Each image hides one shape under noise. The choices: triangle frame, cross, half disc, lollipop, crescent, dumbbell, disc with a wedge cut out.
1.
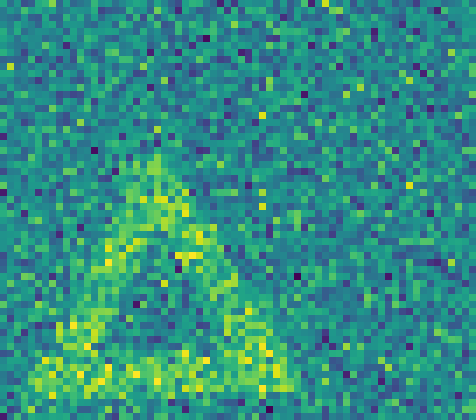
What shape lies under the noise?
triangle frame
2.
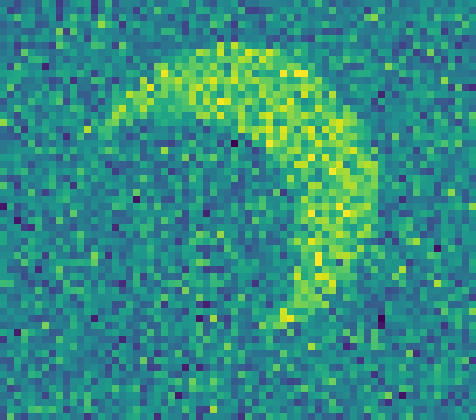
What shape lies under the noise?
crescent
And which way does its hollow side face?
down and left
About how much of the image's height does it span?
two thirds
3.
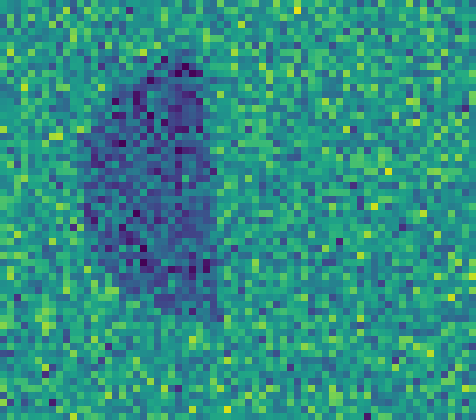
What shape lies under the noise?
half disc
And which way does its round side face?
left
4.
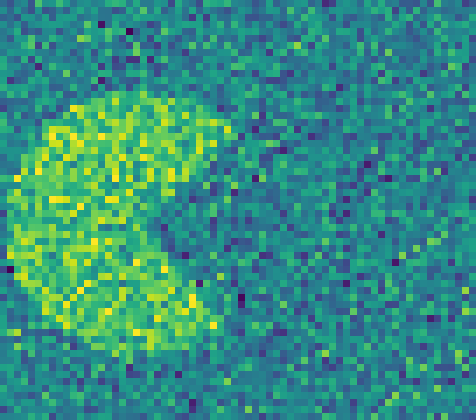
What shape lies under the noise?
disc with a wedge cut out
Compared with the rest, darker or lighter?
lighter
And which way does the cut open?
right
